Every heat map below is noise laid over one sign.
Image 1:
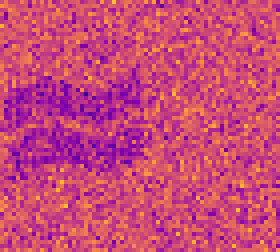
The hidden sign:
approximately sign
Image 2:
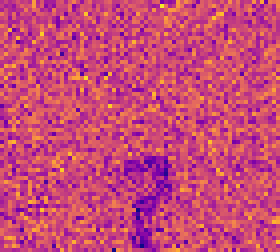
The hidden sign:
question mark
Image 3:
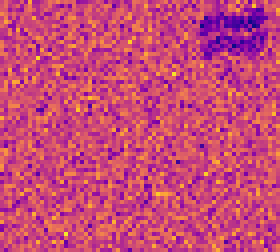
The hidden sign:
approximately sign
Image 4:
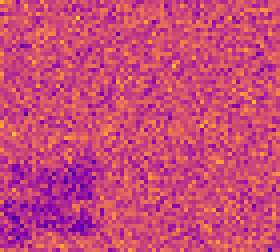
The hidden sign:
not-equal sign
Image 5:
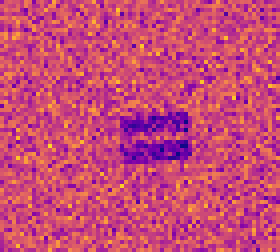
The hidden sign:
equals sign
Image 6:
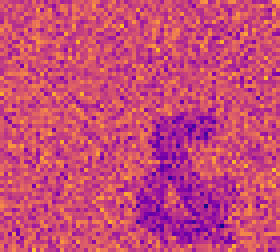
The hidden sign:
ampersand
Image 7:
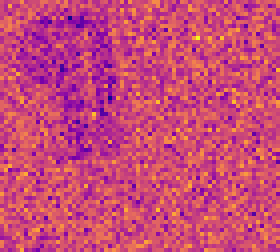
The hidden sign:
pilcrow
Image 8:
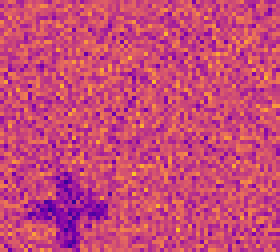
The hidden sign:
plus sign
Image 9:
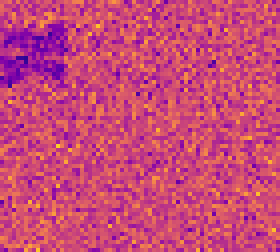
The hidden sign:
not-equal sign
